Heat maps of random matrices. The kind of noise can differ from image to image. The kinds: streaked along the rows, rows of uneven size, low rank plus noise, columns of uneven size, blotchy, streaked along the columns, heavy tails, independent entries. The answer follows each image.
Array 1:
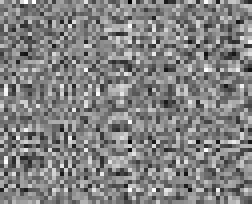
low rank plus noise
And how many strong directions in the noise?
two
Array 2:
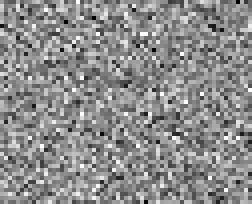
independent entries
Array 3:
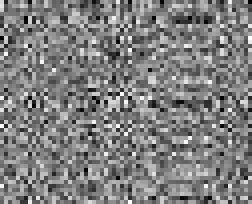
low rank plus noise
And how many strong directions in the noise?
two
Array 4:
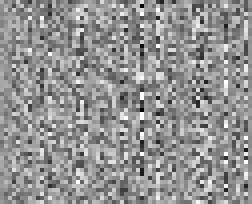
columns of uneven size
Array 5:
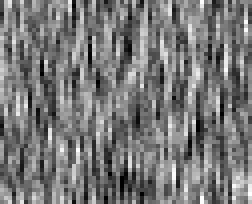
streaked along the columns
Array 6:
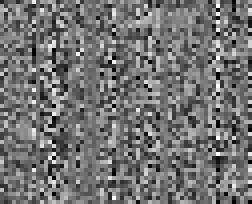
columns of uneven size
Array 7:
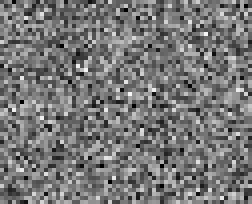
independent entries
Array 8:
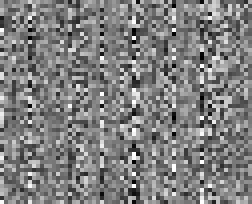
columns of uneven size
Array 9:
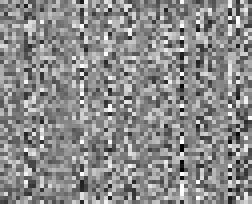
columns of uneven size
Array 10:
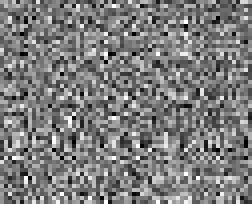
low rank plus noise
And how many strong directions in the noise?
three or four
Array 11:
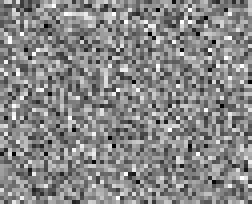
independent entries
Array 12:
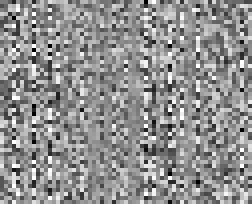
columns of uneven size
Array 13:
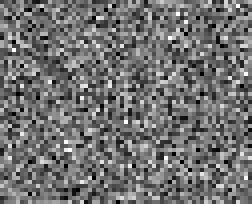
independent entries
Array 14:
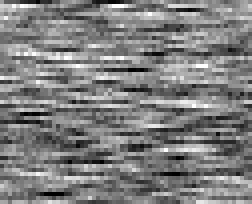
streaked along the rows
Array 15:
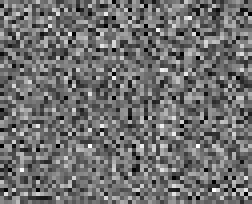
low rank plus noise
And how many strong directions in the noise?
five to eight
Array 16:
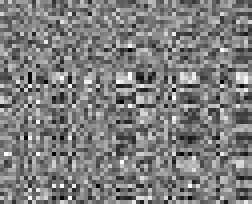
low rank plus noise
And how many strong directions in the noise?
one
